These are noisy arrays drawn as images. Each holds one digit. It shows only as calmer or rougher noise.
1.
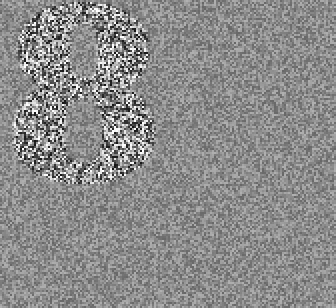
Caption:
rough 8
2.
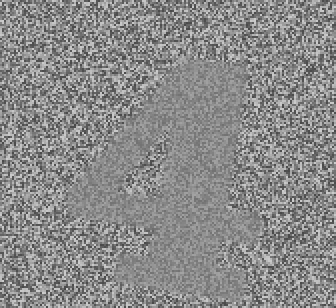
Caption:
calm 4
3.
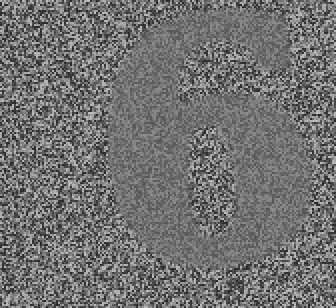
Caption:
calm 6
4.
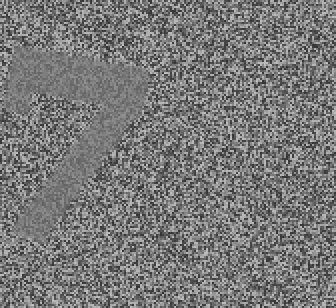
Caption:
calm 7
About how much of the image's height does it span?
two thirds
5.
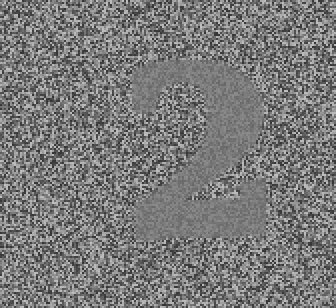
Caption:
calm 2
